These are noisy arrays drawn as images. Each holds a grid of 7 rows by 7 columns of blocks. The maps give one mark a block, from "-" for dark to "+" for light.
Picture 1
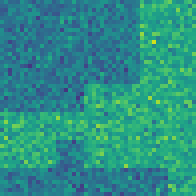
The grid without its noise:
- - - - - + +
- - - - - + +
- - - - - + +
- - - + + + +
+ + + + + + +
+ + - + + + +
- - - - - - +
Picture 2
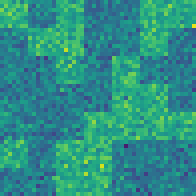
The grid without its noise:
+ - + - - + +
- + + - - + -
- - + - + - -
- - - - + + -
- - - + + + +
+ - + + - - -
- - + + - - -
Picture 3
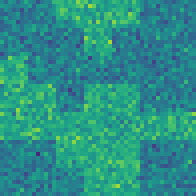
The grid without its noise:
- - + + + - -
- - - + - - -
+ - - - - - -
+ + - + + - -
+ + + + + + +
- - + + + - -
- - - + + - -
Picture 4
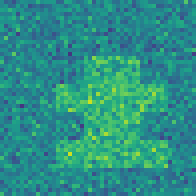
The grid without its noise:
- - - - - - -
- - - - - - -
- - - + + - -
- - + + + + -
- - - + + - -
- - + + + + -
- - - - - - -
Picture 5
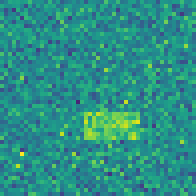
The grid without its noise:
- - - - - - -
- - - - - - -
- - - - - - -
- - - - - - -
- - - + + - -
- - - - - - -
- - - - - - -
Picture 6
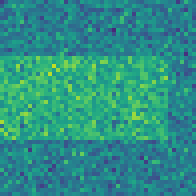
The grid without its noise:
- - - - - - -
- - - - - - -
+ + + + + + -
+ + + + + + -
+ + + + + + -
- - - - - - -
- - - - - - -
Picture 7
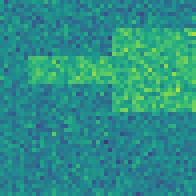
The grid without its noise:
- - - - - - -
- - - - + + +
- + + + + + +
- - - - + + +
- - - - - - -
- - - - - - -
- - - - - - -
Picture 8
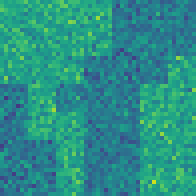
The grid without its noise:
+ + + + - - -
+ + + + - - -
+ + + - - - +
- + - - - + +
- + + - - + +
- - + - - + +
- - + - - + +
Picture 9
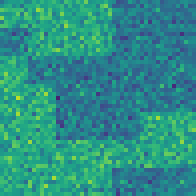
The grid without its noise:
+ + + + - - -
- + + + - - -
+ - - - - - -
+ + - - - - -
+ + - - - + +
+ + + + + + +
+ + + + - - -
